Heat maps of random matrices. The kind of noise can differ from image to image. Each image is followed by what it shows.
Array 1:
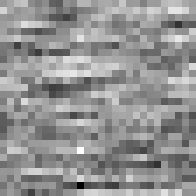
streaked along the rows
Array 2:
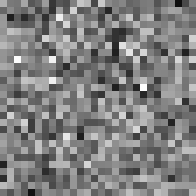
independent entries
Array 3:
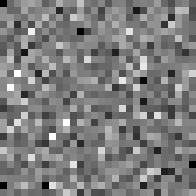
heavy tails
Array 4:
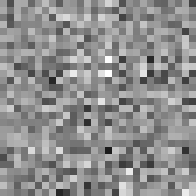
low rank plus noise
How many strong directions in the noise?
two
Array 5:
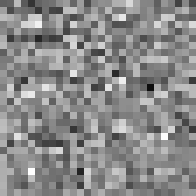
low rank plus noise
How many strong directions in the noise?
three or four
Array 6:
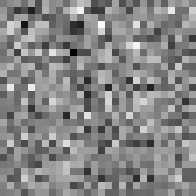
low rank plus noise
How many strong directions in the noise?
three or four
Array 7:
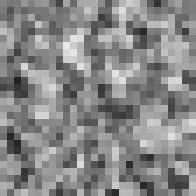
blotchy
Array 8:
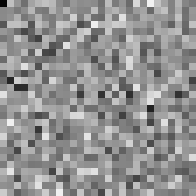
independent entries
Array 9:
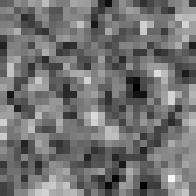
blotchy
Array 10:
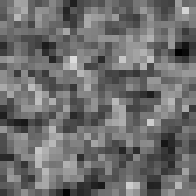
blotchy
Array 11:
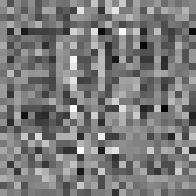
low rank plus noise
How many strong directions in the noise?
two
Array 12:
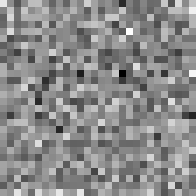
independent entries
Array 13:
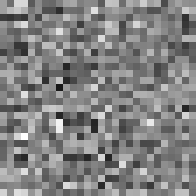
low rank plus noise
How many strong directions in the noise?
three or four
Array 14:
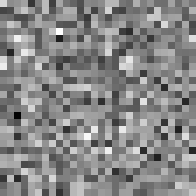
low rank plus noise
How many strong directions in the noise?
five to eight
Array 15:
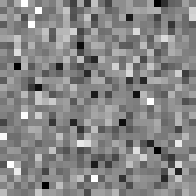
heavy tails
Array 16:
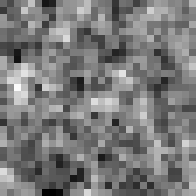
blotchy
